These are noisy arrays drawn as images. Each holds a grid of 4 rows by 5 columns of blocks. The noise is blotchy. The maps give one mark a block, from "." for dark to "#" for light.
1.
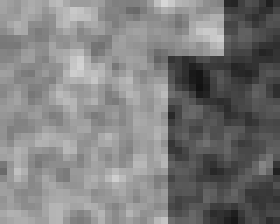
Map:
####.
###..
###..
###..
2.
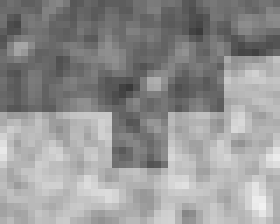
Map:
.....
....#
##.##
#####
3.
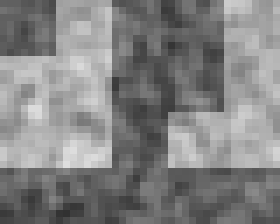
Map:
.#..#
##..#
##.##
.....
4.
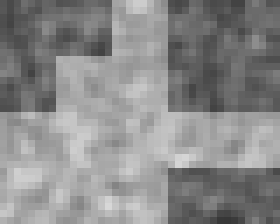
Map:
..#..
.##..
#####
###..
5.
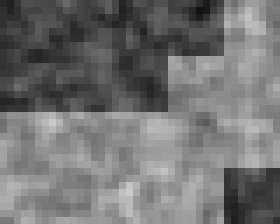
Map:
....#
...##
#####
####.
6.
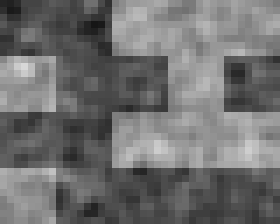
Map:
..###
#..#.
..###
#....
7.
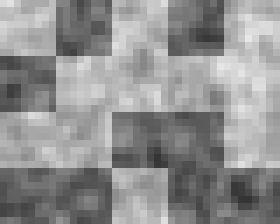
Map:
#.#.#
.####
##..#
..#..
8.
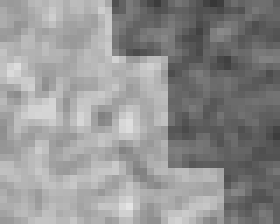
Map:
##...
###..
###..
####.
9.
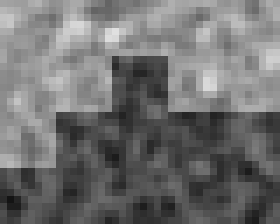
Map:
#####
##.##
#....
.....
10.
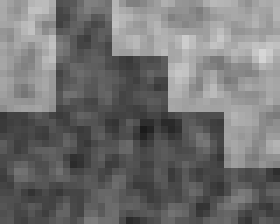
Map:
#.###
#..##
....#
.....
